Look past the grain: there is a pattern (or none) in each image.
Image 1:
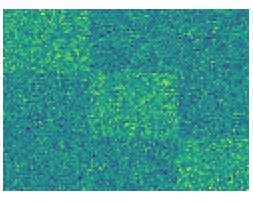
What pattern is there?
blocks along the diagonal
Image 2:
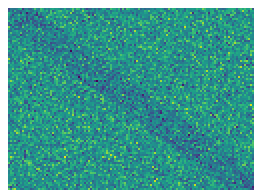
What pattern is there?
a diagonal band
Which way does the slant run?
top left to bottom right
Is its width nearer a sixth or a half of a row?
a sixth
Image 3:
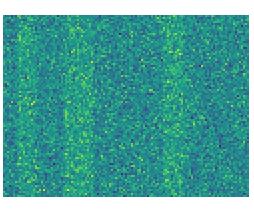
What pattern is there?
bands of columns
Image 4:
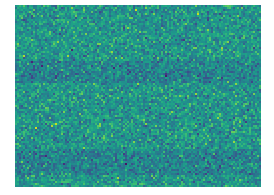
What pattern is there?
bands of rows
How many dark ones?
2
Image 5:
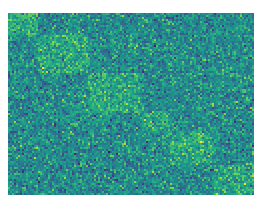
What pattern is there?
blocks along the diagonal
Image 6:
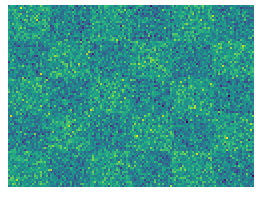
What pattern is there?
a checkerboard
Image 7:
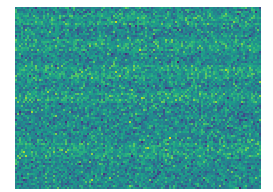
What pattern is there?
bands of rows
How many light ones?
5
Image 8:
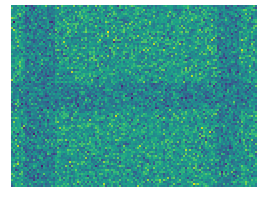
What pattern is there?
bands of rows crossing bands of columns
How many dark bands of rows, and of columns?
1 and 2
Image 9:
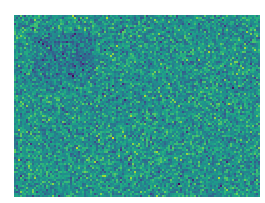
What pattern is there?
one block
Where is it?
top left
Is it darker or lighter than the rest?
darker
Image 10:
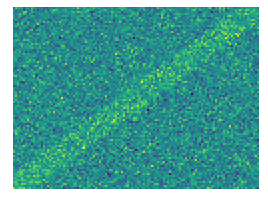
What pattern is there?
a diagonal band
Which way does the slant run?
bottom left to top right
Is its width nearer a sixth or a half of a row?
a sixth
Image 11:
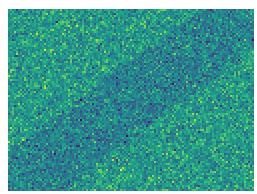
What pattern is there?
a diagonal band
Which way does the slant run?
bottom left to top right
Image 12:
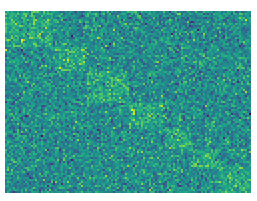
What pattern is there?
blocks along the diagonal
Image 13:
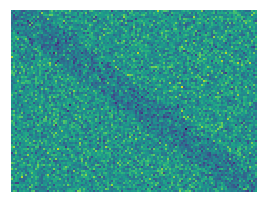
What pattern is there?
a diagonal band
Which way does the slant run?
top left to bottom right
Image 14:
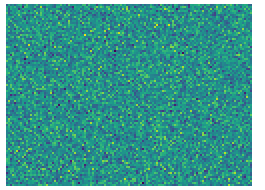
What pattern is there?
only noise
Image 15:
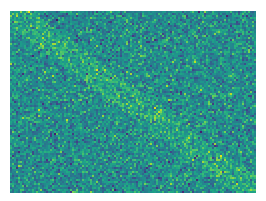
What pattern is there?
a diagonal band
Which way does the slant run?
top left to bottom right
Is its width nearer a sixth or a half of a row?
a sixth
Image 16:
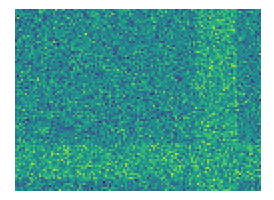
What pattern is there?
bands of rows crossing bands of columns
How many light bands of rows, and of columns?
1 and 1
